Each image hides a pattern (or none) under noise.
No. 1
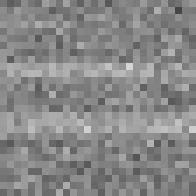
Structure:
bands of rows
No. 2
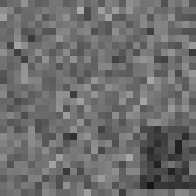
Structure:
one block
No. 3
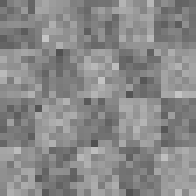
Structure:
a checkerboard
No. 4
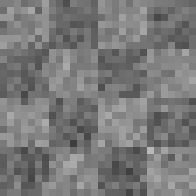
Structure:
a checkerboard
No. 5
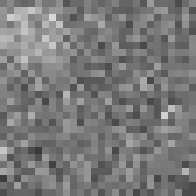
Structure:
one block
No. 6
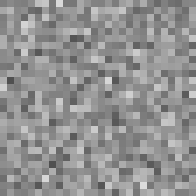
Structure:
only noise
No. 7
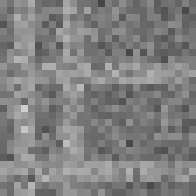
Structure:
bands of rows crossing bands of columns
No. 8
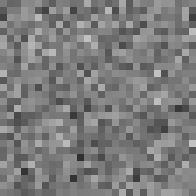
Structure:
only noise
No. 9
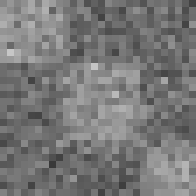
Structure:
blocks along the diagonal
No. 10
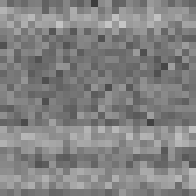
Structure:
bands of rows
